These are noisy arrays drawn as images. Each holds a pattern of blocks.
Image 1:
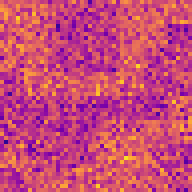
no symmetry
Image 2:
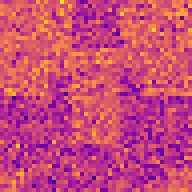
left and right mirror each other
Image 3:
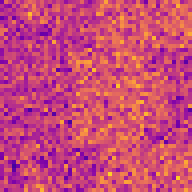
top and bottom mirror each other
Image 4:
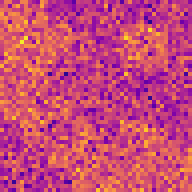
mirrored about the diagonal from the bottom left
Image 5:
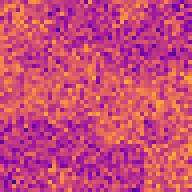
the same after a half turn
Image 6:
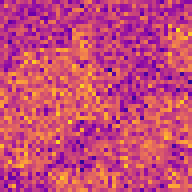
no symmetry
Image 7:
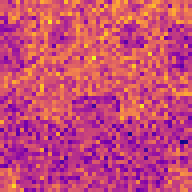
left and right mirror each other
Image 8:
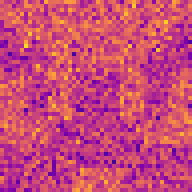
left and right mirror each other
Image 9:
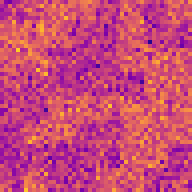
no symmetry
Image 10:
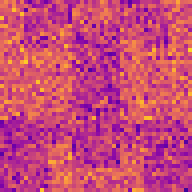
left and right mirror each other
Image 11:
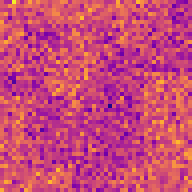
no symmetry
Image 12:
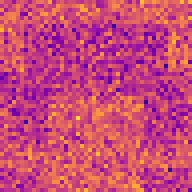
left and right mirror each other
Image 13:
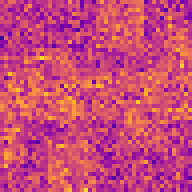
the same after a half turn
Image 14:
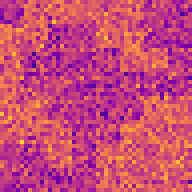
mirrored about the diagonal from the top left
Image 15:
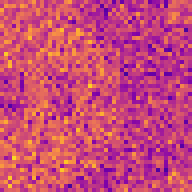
top and bottom mirror each other
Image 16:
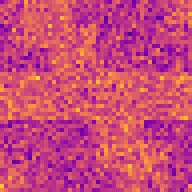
the same after a half turn
